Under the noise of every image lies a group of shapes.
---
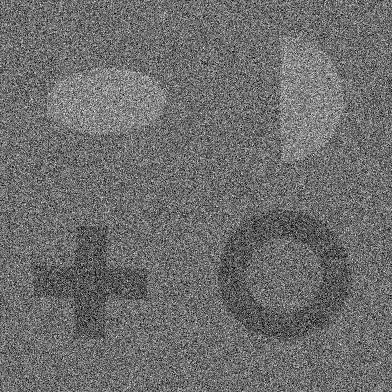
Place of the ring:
bottom right
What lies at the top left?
ellipse
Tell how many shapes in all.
4
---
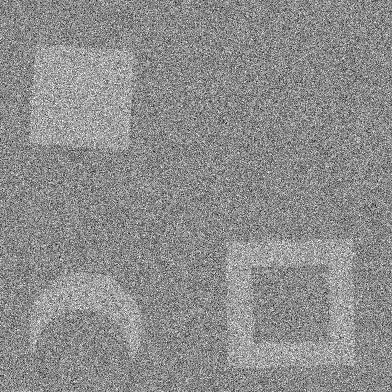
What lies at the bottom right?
square frame
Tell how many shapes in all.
3
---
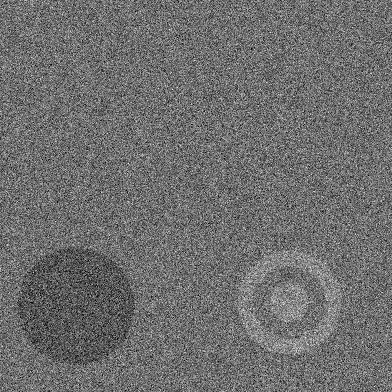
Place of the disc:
bottom left
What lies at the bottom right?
bullseye
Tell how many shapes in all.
2
